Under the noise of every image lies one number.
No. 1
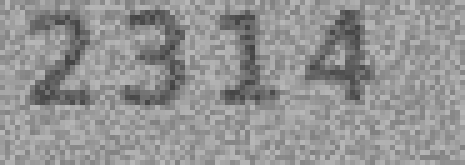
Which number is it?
2314
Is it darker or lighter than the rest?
darker
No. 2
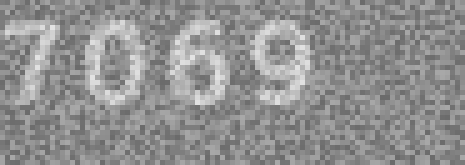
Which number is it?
7069
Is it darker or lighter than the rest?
lighter
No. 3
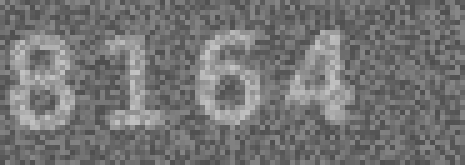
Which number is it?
8164
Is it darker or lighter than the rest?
lighter
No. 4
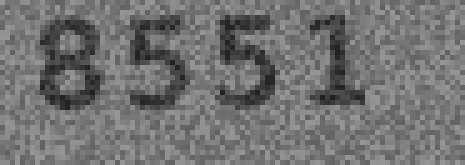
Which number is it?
8551
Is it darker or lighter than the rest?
darker
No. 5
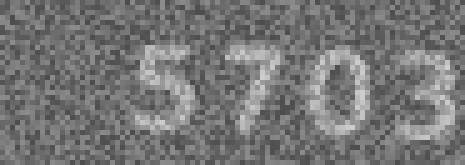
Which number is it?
5703
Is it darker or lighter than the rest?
lighter
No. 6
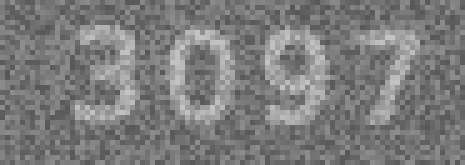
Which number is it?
3097
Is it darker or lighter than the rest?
lighter
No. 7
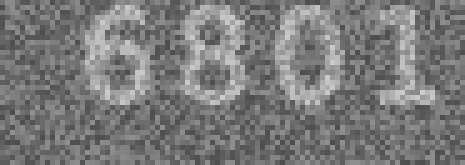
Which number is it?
6801
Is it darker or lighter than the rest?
lighter
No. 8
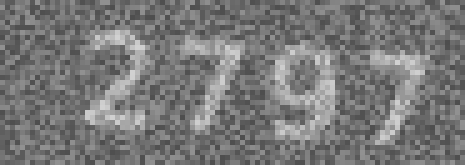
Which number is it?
2797
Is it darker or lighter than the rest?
lighter
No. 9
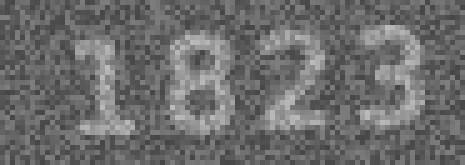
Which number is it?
1823
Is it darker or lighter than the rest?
lighter
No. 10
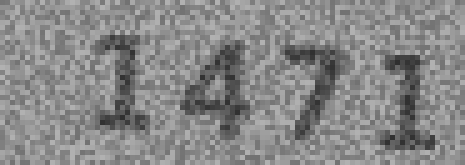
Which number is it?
1471
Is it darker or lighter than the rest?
darker
